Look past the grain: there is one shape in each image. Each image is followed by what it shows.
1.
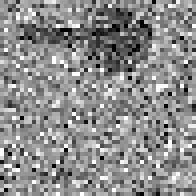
lollipop
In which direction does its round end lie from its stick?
right
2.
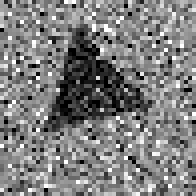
triangle
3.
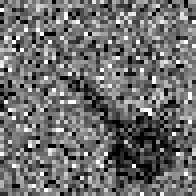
lollipop
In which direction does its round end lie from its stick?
down and right
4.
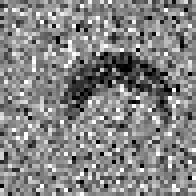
crescent
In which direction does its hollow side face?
down
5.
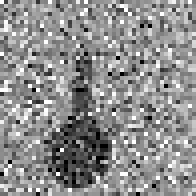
lollipop
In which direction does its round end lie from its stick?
down
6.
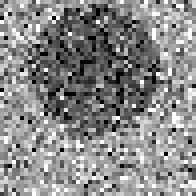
disc
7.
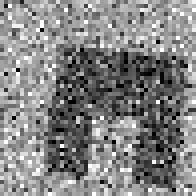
square with a notch
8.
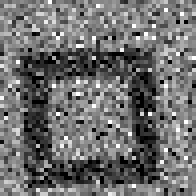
square frame
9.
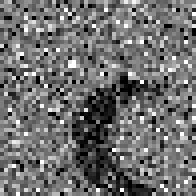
crescent
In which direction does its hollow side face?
right
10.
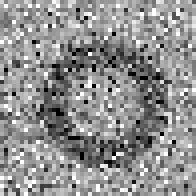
ring
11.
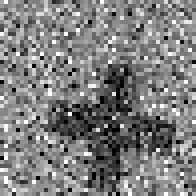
cross
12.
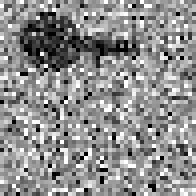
lollipop
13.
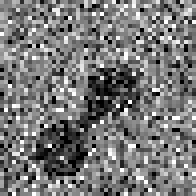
dumbbell
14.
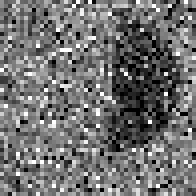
half disc
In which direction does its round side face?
right
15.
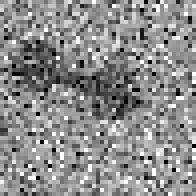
dumbbell
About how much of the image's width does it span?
two thirds
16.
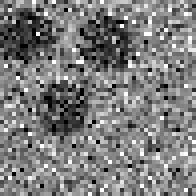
three dots
